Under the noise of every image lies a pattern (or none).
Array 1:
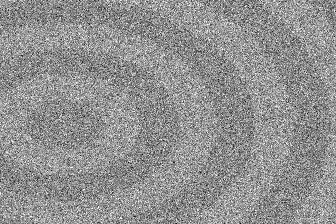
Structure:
rings round one point
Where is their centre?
middle left
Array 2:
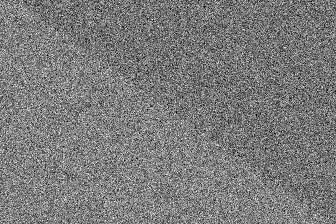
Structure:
a sharp edge
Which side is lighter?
bottom left
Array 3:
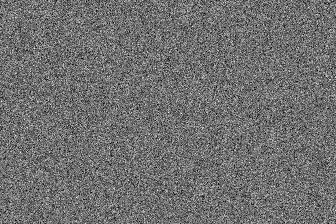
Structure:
only noise
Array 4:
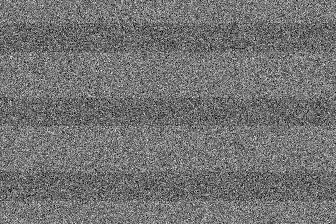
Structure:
horizontal stripes
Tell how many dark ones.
3
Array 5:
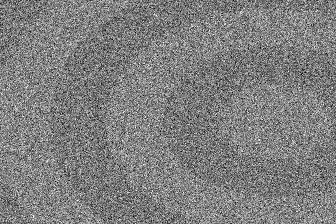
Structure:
rings round one point
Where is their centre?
middle right
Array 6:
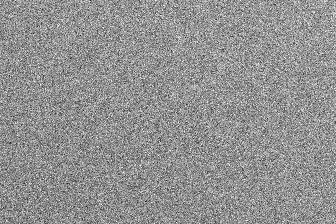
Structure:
a smooth slope
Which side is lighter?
top right
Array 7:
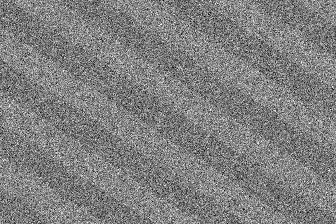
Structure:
diagonal stripes
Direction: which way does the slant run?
top left to bottom right
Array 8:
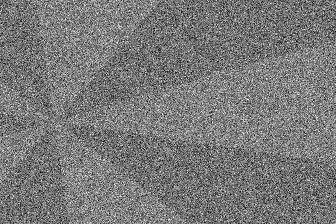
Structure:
spokes from one point
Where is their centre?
middle left
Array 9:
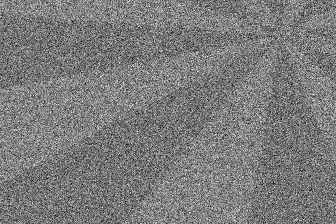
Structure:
spokes from one point
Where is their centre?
top right
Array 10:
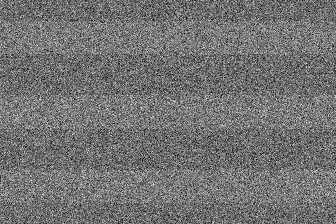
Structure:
horizontal stripes
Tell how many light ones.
3
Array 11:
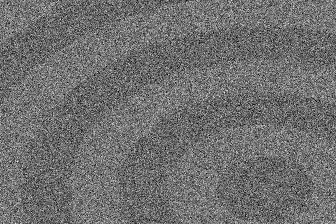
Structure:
rings round one point
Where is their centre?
bottom right
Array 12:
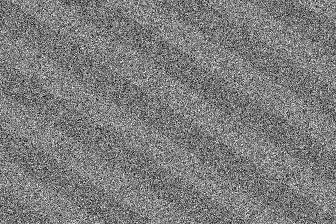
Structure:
diagonal stripes
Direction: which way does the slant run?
top left to bottom right
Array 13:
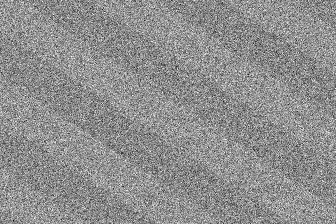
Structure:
diagonal stripes
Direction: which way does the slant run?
top left to bottom right
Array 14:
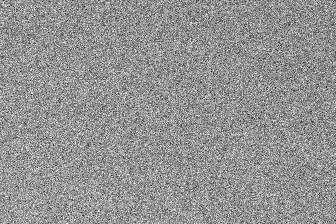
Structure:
a smooth slope
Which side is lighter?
bottom left
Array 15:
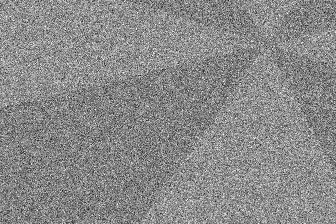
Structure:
spokes from one point
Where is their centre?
top right
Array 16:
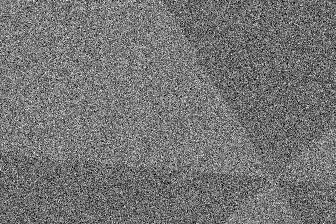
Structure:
spokes from one point
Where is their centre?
bottom right
